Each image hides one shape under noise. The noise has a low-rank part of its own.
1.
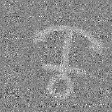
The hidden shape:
anchor
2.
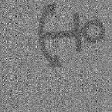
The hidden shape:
anchor
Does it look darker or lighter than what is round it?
darker
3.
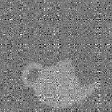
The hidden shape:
teapot
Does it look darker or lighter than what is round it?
lighter
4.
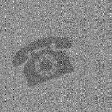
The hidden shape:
telephone
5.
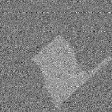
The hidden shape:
flag
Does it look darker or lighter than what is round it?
lighter
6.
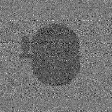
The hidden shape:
apple
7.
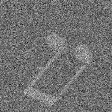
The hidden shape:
pair of musical notes
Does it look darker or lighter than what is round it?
lighter
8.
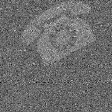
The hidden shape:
telephone
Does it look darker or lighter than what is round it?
lighter
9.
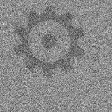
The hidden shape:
gear
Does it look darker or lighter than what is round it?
darker
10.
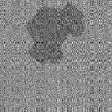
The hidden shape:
car
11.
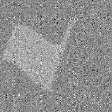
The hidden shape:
flag
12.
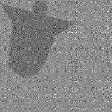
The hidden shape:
bell
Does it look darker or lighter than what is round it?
darker
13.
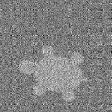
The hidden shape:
turtle
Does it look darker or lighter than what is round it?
lighter
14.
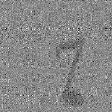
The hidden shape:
musical note
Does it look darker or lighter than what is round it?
darker
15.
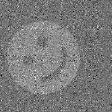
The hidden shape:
smiling face
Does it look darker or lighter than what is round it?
lighter
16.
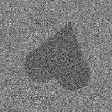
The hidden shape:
heart
